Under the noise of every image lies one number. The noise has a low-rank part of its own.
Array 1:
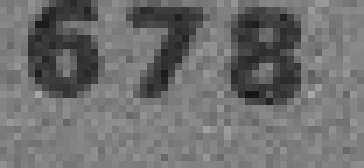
678
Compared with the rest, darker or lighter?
darker
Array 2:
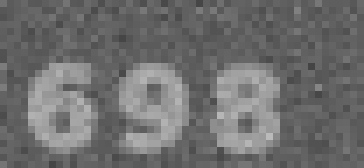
698
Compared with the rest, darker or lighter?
lighter
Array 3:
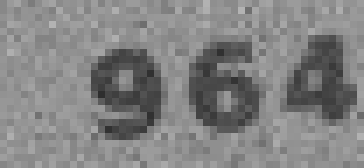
964
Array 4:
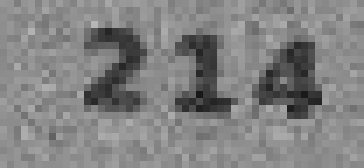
214
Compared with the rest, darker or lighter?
darker
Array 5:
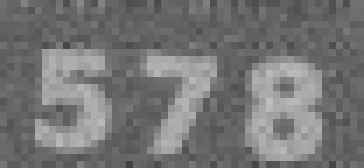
578
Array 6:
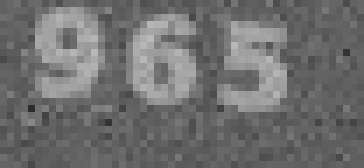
965
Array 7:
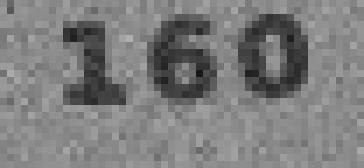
160
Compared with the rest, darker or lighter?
darker
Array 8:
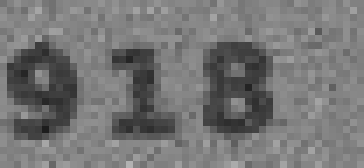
918
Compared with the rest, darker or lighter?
darker
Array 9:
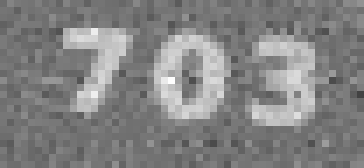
703
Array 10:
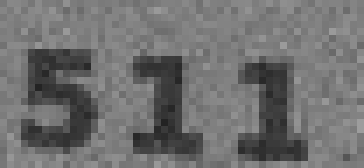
511
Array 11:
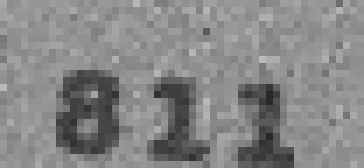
811
